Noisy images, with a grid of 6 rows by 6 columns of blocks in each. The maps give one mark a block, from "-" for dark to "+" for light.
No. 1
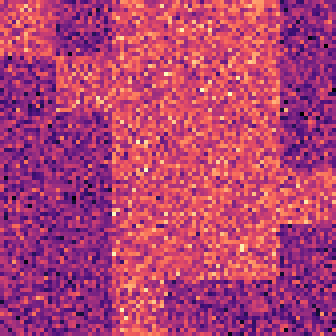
+ - + + + -
- + + + + -
- - + + + -
- - + + + +
- - + + + -
- - + - - -
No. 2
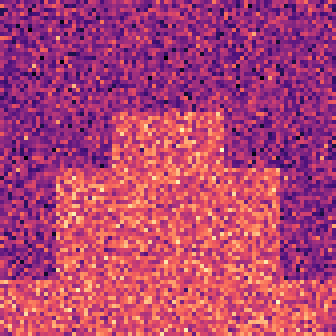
- - - - - -
- - - - - -
- - + + - -
- + + + + -
- + + + + -
+ + + + + +
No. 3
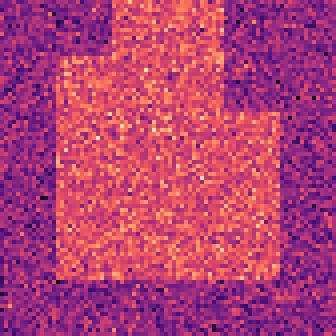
- - + + - -
- + + + - -
- + + + + -
- + + + + -
- + + + + -
- - - - - -
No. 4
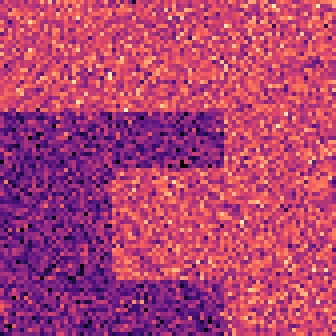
+ + + + + +
+ + + + + +
- - - - + +
- - + + + +
- - + + + +
- - - - + +
